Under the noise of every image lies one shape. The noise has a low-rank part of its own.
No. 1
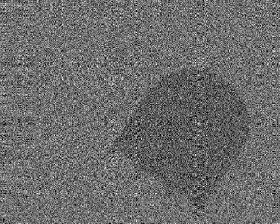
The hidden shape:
ghost
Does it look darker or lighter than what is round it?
darker
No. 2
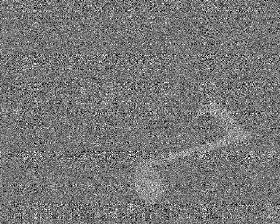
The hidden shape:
musical note
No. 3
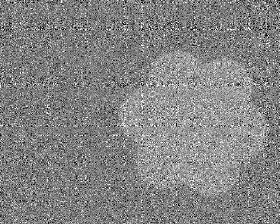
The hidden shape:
flower
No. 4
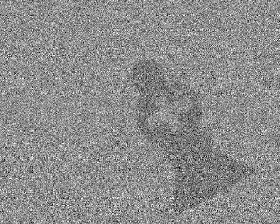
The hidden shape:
chess bishop
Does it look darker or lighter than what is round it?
darker
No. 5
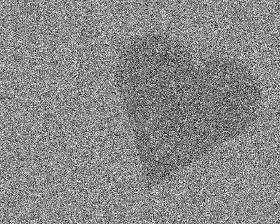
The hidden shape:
heart
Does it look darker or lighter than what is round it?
darker
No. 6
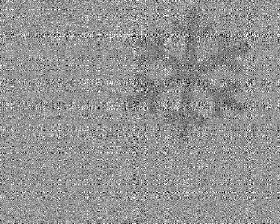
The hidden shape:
snowflake
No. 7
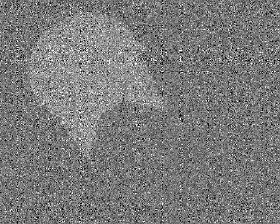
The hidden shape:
cat's head
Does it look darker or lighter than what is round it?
lighter
